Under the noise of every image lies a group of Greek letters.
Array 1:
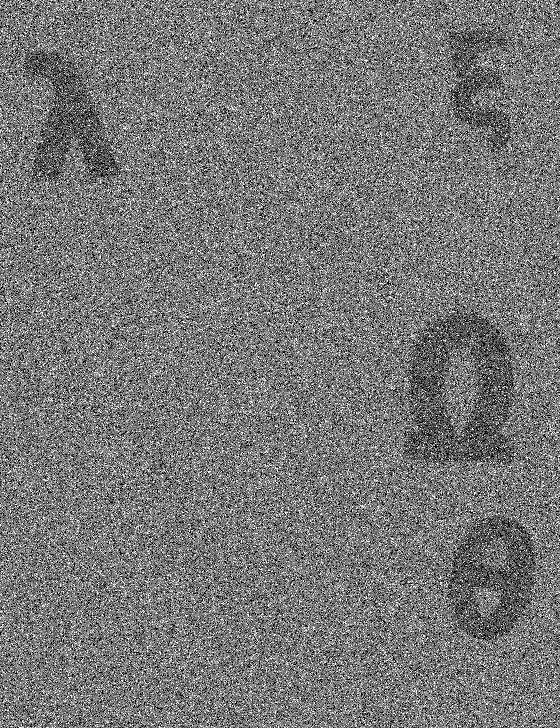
top left: lambda; top right: xi; middle right: omega; bottom right: theta
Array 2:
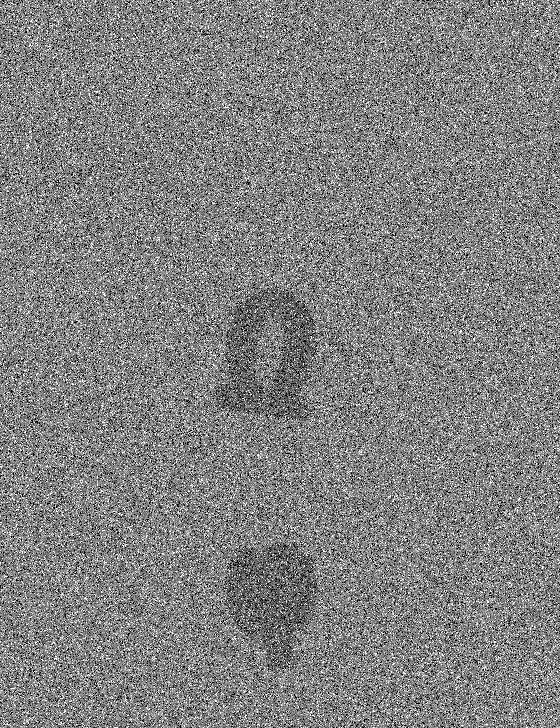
centre: omega; bottom middle: phi
